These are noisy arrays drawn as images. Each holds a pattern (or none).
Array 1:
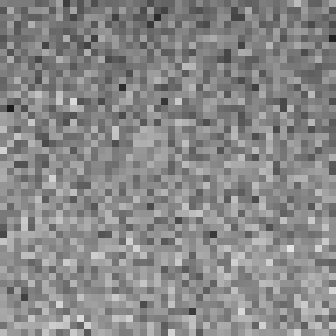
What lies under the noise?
a smooth slope
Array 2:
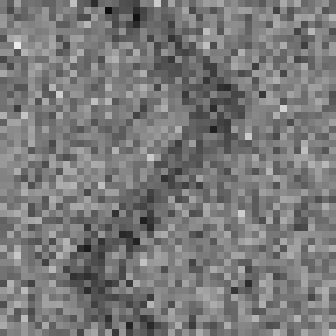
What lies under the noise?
a wavy band
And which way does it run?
top to bottom
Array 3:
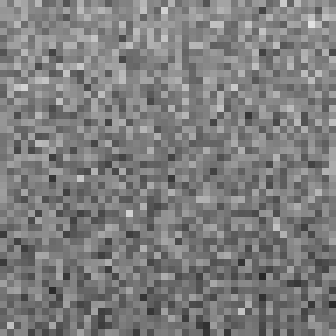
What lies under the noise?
a smooth slope
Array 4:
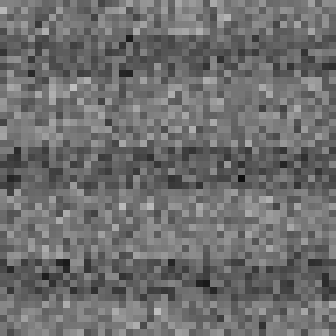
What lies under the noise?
horizontal stripes
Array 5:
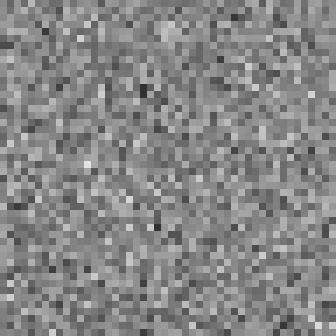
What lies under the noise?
only noise
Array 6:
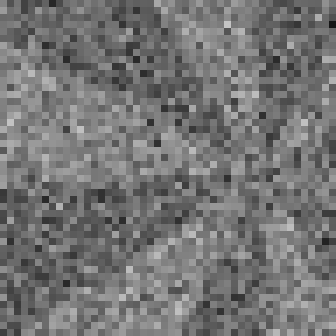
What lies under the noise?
spokes from one point
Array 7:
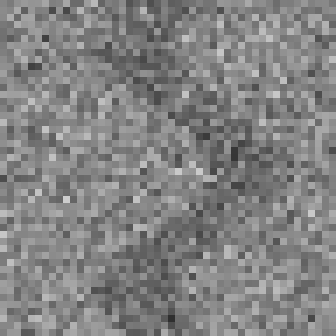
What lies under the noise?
a wavy band
